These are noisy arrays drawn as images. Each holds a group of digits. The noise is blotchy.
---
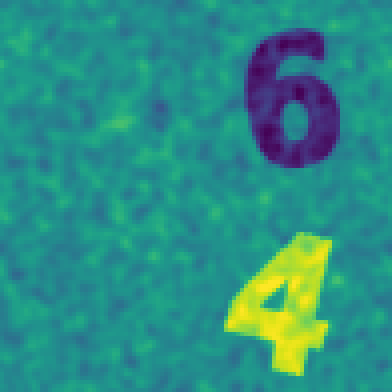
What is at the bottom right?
4
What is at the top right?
6
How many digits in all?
2
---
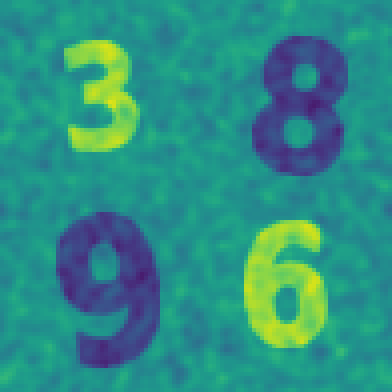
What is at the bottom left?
9
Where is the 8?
top right
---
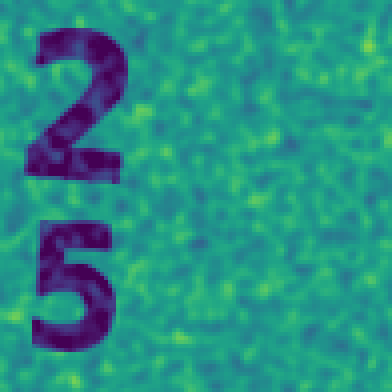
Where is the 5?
bottom left
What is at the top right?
nothing
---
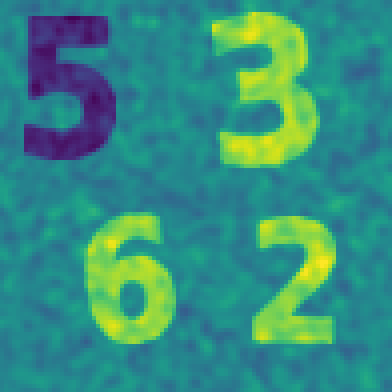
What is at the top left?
5
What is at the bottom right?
2
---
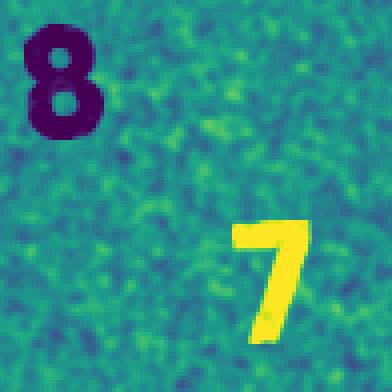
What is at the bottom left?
nothing
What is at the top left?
8
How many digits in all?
2
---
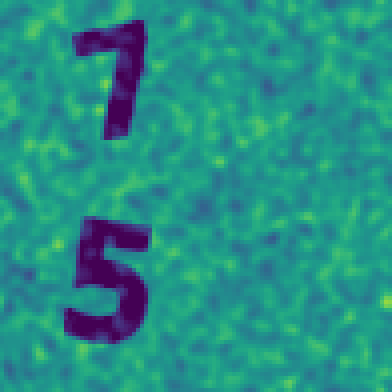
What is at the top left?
7
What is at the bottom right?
nothing
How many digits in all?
2
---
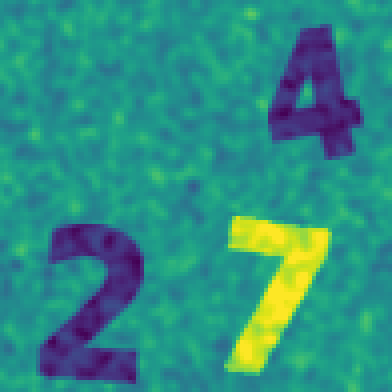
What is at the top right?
4
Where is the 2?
bottom left
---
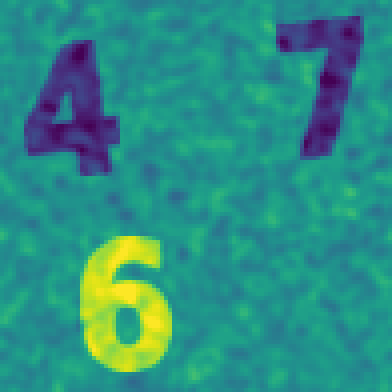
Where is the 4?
top left
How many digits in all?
3
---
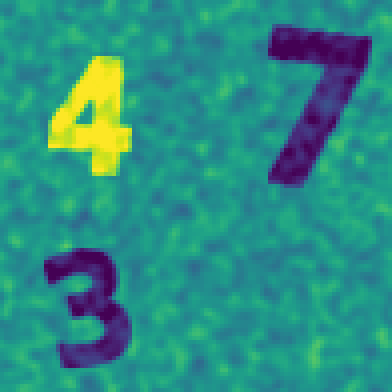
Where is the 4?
top left
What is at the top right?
7
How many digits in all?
3
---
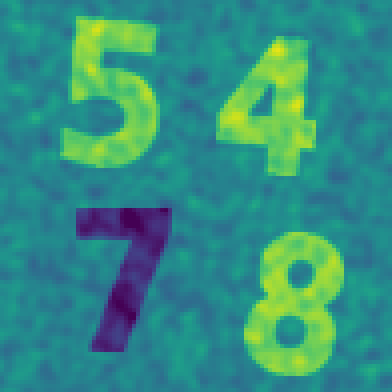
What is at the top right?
4
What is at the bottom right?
8
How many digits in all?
4
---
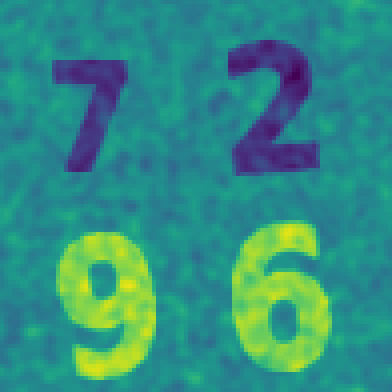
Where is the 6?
bottom right
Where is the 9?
bottom left
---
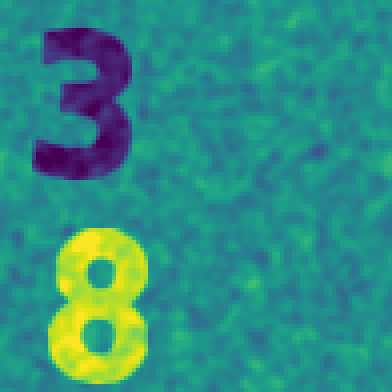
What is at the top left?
3
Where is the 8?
bottom left
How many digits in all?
2
